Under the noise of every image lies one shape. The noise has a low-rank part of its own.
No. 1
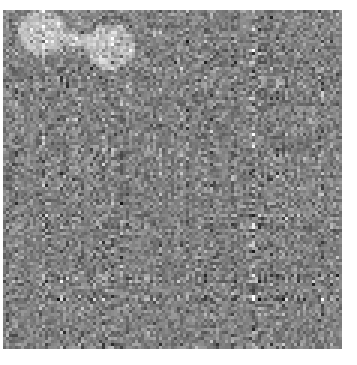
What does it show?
light dumbbell, top left
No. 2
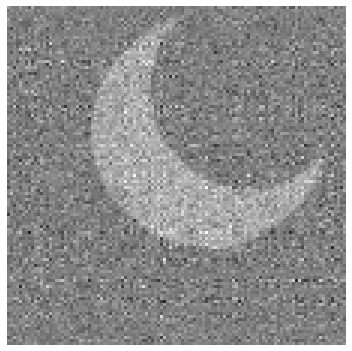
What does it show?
light crescent
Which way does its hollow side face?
up and right
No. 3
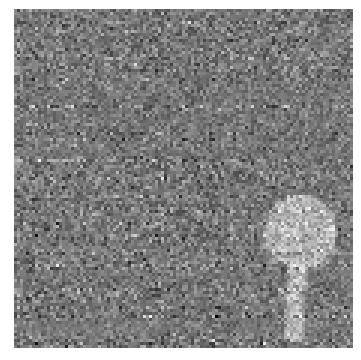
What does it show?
light lollipop, bottom right
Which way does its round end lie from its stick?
up
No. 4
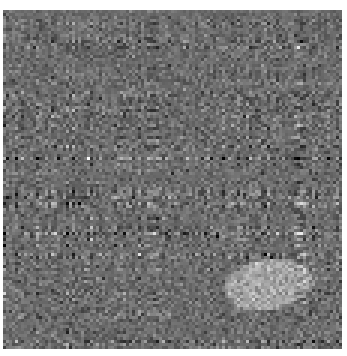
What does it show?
light ellipse, bottom right
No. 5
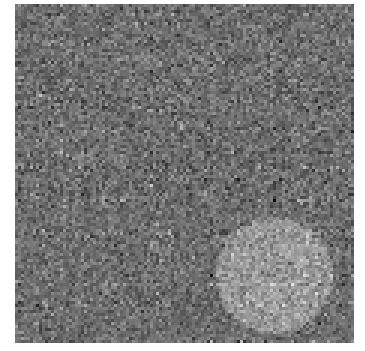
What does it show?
light disc, bottom right
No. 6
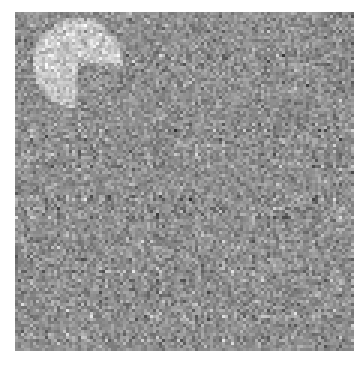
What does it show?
light disc with a wedge cut out, top left
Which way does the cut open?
down and right
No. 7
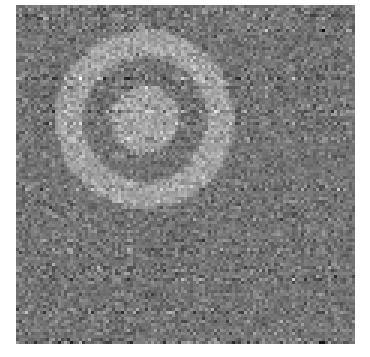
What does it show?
light bullseye
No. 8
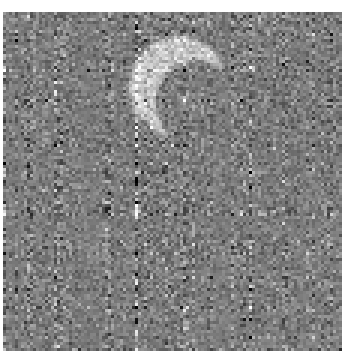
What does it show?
light crescent, top middle
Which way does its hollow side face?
down and right
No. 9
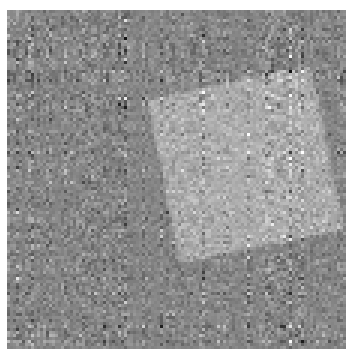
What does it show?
light square
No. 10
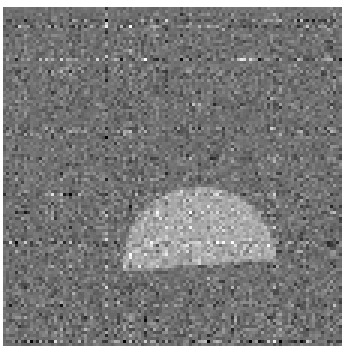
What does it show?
light half disc
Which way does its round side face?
up
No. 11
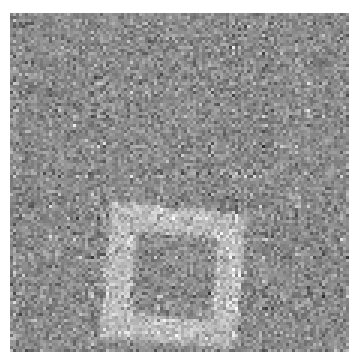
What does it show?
light square frame, bottom middle
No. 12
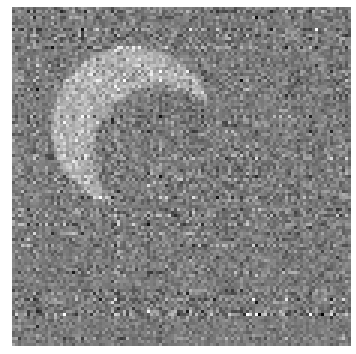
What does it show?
light crescent
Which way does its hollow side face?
down and right
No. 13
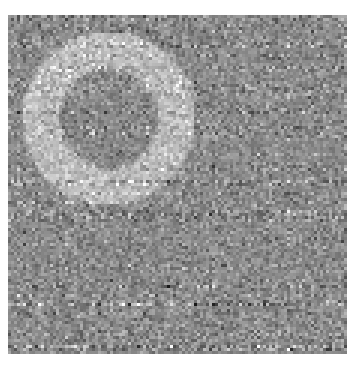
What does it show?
light ring
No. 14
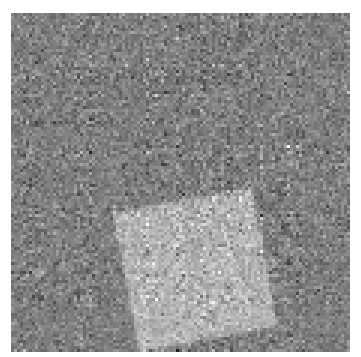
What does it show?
light square
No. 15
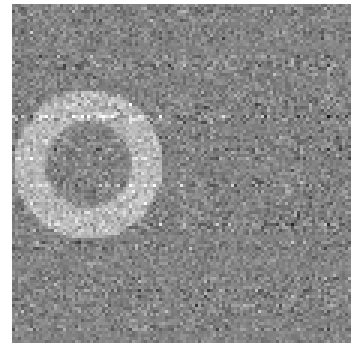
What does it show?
light ring, middle left
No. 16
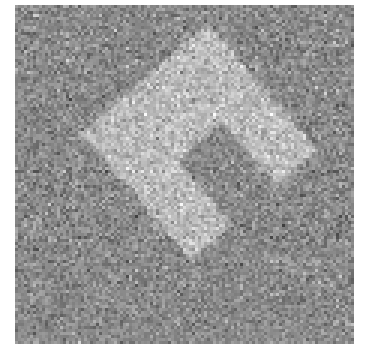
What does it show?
light square with a notch
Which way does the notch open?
down and right
